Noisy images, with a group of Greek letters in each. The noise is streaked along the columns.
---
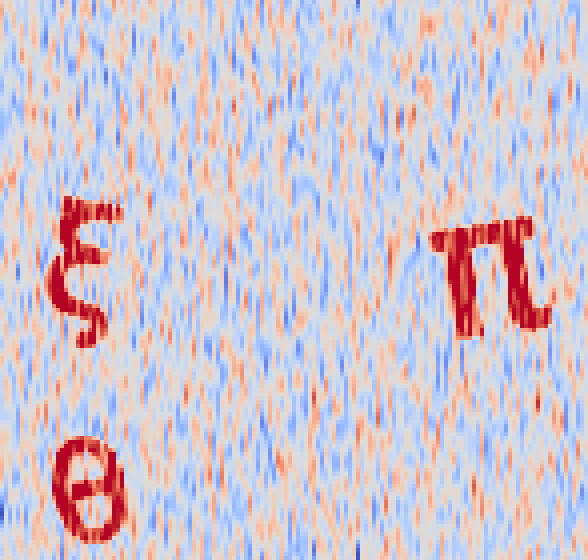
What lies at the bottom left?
theta
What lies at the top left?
nothing
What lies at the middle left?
xi
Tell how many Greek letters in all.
3
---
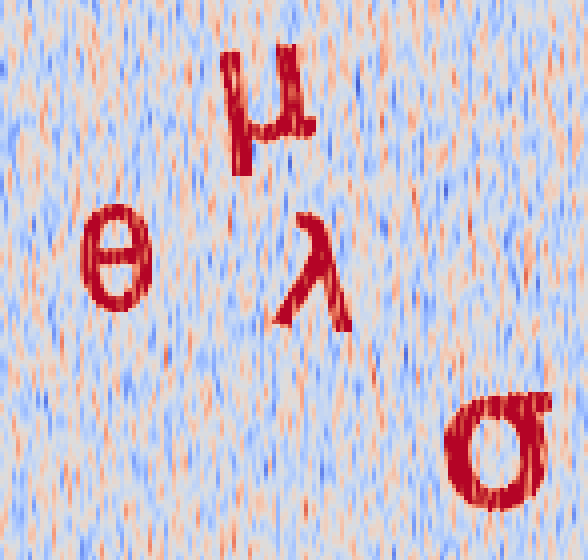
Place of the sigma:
bottom right
